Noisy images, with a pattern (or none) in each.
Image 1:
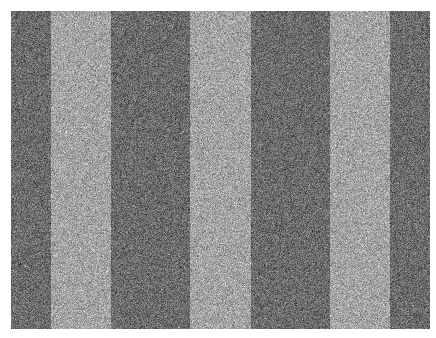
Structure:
vertical stripes
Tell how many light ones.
3
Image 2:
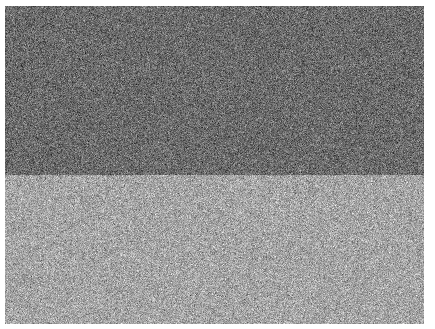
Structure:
a sharp edge
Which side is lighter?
bottom
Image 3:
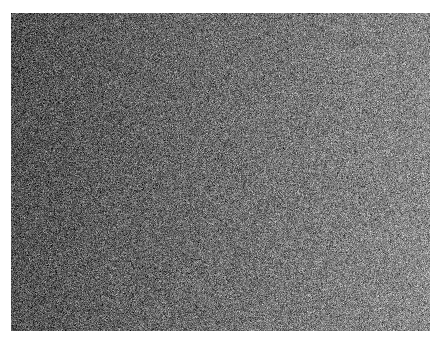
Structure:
a smooth slope
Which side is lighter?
right
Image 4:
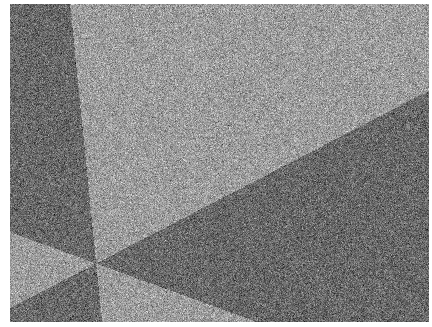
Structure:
spokes from one point
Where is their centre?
bottom left
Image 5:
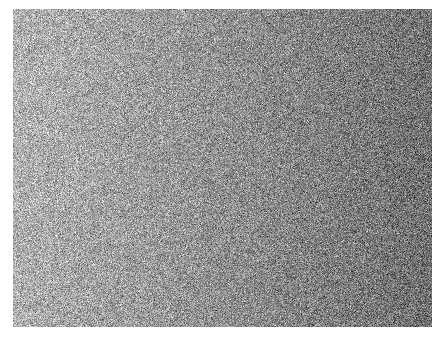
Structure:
a smooth slope
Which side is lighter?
left
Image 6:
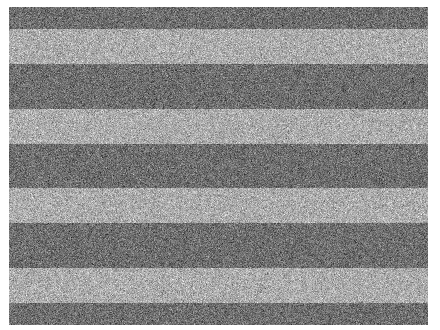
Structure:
horizontal stripes
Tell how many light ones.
4
